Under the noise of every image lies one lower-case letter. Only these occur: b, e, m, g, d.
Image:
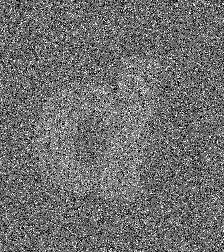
d
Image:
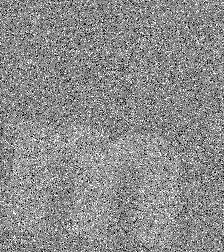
m
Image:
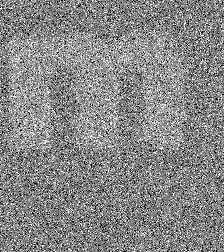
m
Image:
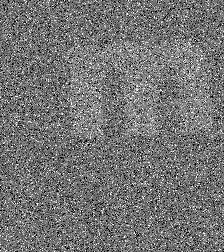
m
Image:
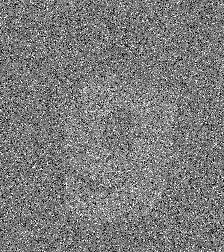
g
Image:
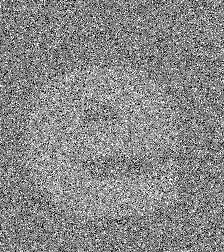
e
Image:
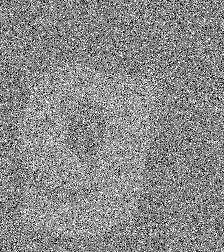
g
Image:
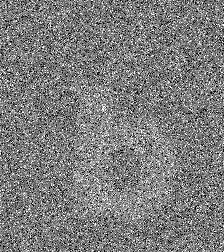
b
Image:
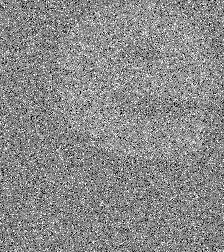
e
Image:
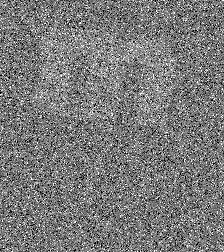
m
